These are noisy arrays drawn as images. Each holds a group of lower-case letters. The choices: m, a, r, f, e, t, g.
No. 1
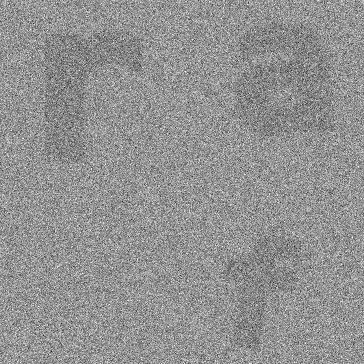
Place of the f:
bottom right
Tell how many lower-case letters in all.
3
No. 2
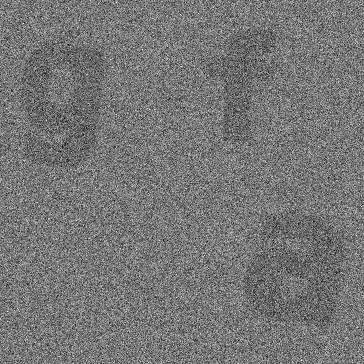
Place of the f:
top right
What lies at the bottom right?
a
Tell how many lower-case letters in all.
3
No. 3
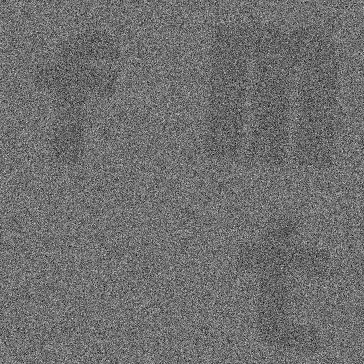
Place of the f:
top left
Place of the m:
top right
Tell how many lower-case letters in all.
3
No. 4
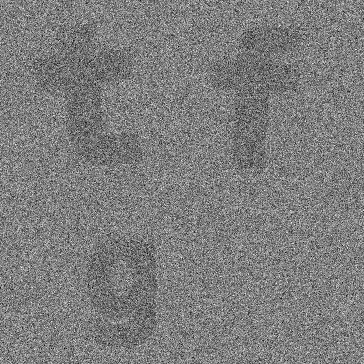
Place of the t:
top left
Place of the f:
top right
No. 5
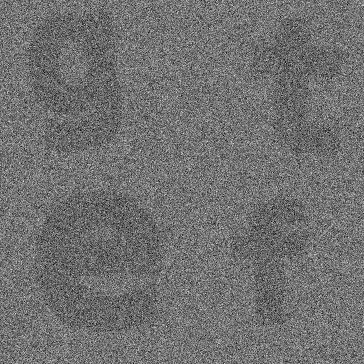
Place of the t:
top right
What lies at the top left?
g
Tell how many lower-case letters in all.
4
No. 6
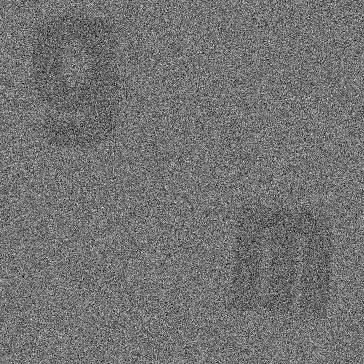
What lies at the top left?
g
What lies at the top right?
nothing
